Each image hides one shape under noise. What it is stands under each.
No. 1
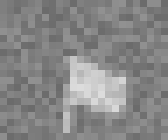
flag
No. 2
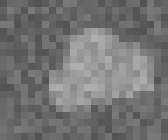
cloud
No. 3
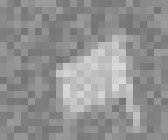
flag
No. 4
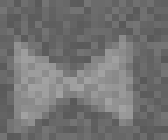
bow tie
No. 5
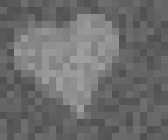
heart
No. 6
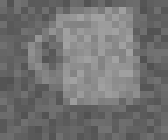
cup
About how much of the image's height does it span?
two thirds
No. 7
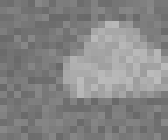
cloud
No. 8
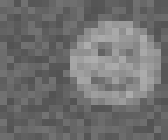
smiling face
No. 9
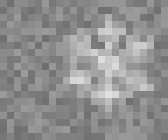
snowflake
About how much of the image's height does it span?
two thirds
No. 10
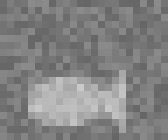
fish
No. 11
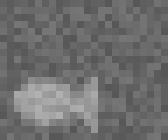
fish
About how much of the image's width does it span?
half
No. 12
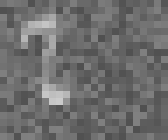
musical note
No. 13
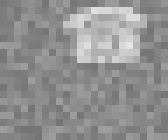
telephone
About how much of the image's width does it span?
half
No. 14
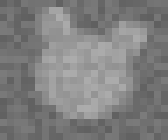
bear's head
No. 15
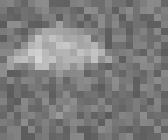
umbrella
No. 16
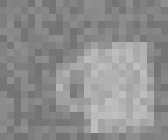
cup
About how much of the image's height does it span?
two thirds
